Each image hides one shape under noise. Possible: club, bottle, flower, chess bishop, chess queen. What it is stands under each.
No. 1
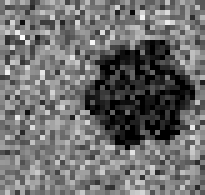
flower
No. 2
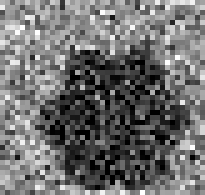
flower
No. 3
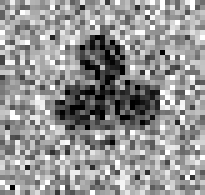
club
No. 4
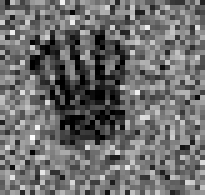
chess queen
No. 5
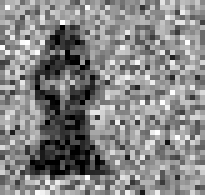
chess bishop
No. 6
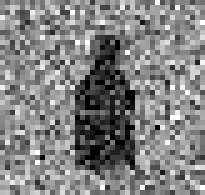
bottle
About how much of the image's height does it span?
two thirds
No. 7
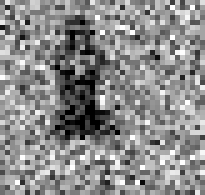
chess bishop
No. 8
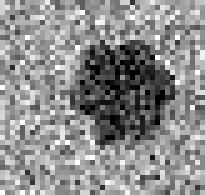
flower
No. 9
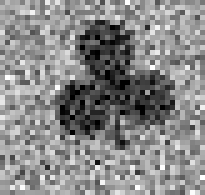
club
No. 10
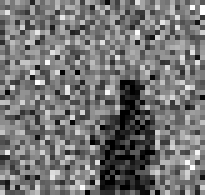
bottle
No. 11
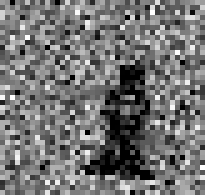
chess bishop
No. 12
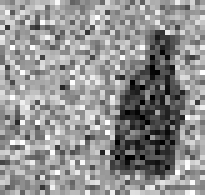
bottle
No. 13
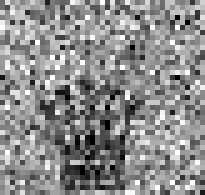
chess queen
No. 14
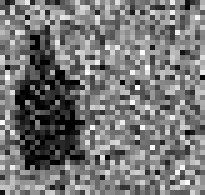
bottle
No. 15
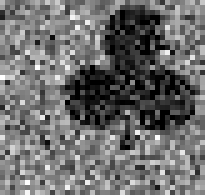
club
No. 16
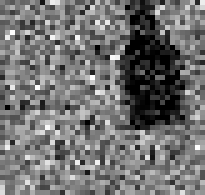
bottle
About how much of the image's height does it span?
two thirds
